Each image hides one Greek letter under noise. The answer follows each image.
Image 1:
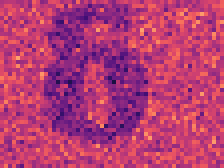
delta
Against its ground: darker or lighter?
darker
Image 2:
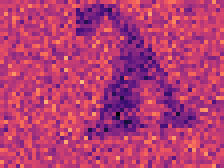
lambda
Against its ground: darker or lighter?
darker
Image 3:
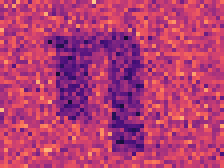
eta
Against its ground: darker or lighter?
darker
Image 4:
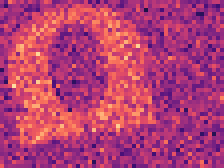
omega
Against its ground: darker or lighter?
lighter
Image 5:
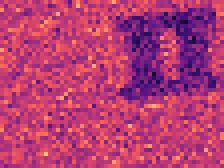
pi
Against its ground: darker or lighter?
darker
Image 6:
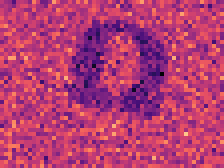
omega
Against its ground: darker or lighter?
darker
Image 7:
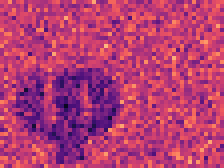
phi
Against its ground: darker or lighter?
darker
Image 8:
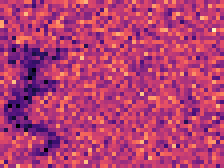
xi
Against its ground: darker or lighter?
darker
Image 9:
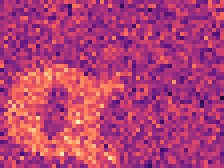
alpha
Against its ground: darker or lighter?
lighter
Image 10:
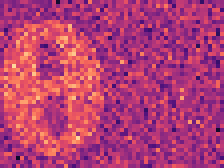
theta
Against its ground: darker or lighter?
lighter
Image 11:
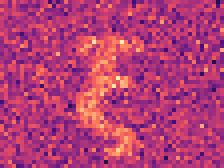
xi
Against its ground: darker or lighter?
lighter
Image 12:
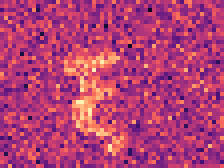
xi
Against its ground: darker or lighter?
lighter
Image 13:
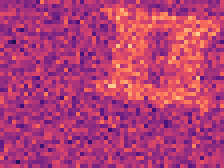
pi
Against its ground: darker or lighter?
lighter
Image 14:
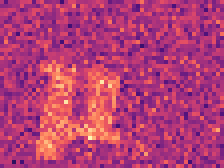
mu
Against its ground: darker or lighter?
lighter
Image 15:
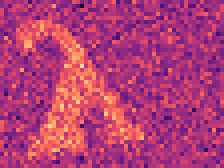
lambda
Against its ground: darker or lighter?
lighter
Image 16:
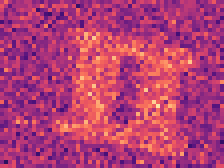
pi
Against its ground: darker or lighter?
lighter
